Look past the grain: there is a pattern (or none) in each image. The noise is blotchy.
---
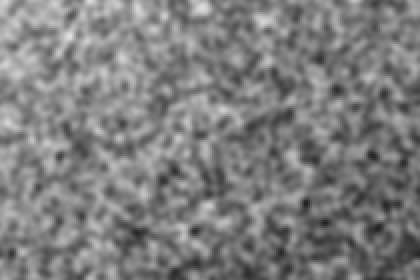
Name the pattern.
a smooth slope
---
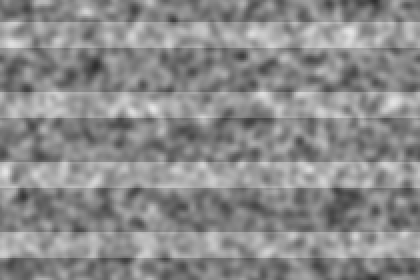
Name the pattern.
horizontal stripes
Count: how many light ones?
4
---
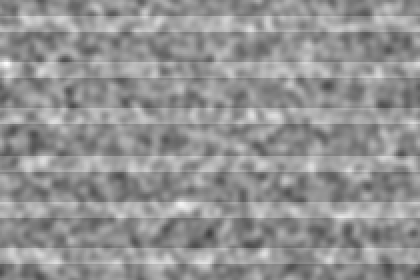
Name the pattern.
horizontal stripes
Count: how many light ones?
6
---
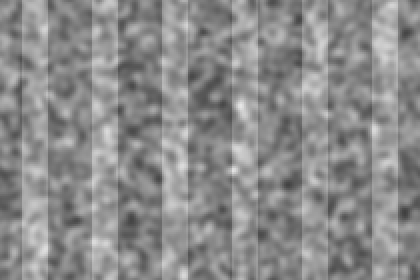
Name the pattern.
vertical stripes
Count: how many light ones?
6
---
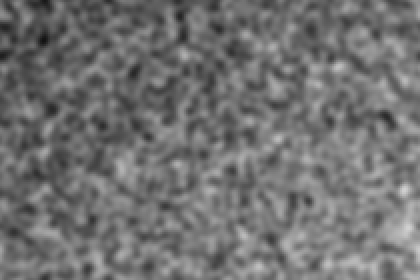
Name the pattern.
a smooth slope
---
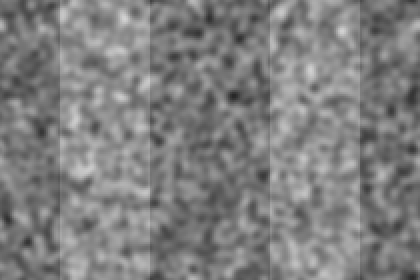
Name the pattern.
vertical stripes
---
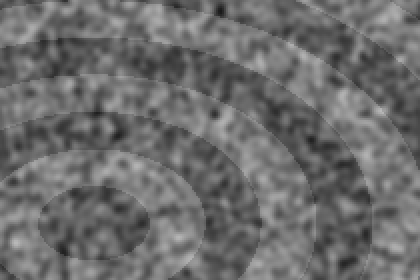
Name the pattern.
rings round one point
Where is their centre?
bottom left
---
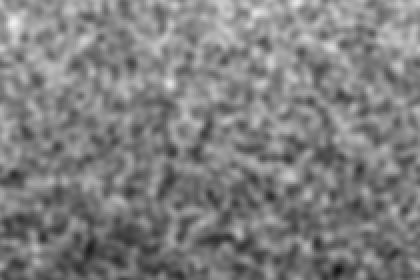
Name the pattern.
a smooth slope
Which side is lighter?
top
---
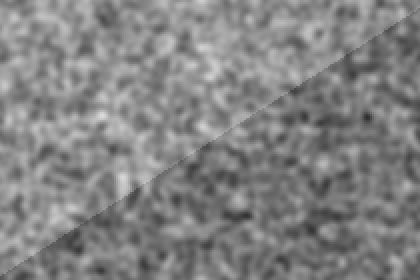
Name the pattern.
a sharp edge
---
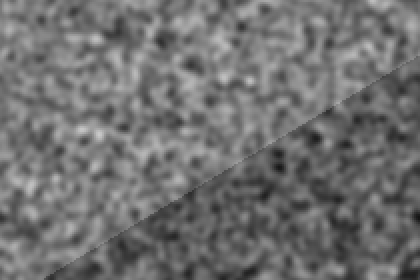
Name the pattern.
a sharp edge
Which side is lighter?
top left
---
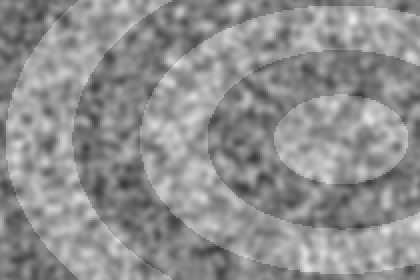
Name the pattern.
rings round one point
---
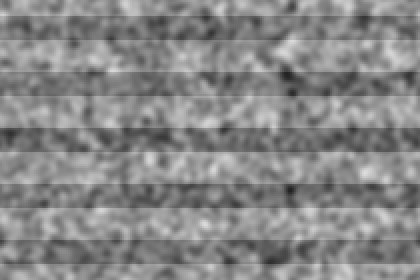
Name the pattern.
horizontal stripes
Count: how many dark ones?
5
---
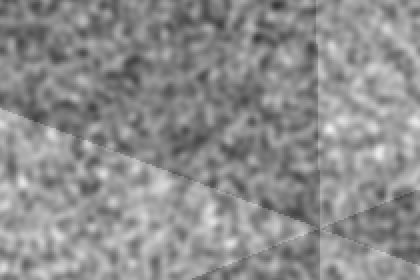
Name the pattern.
spokes from one point
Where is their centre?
bottom right
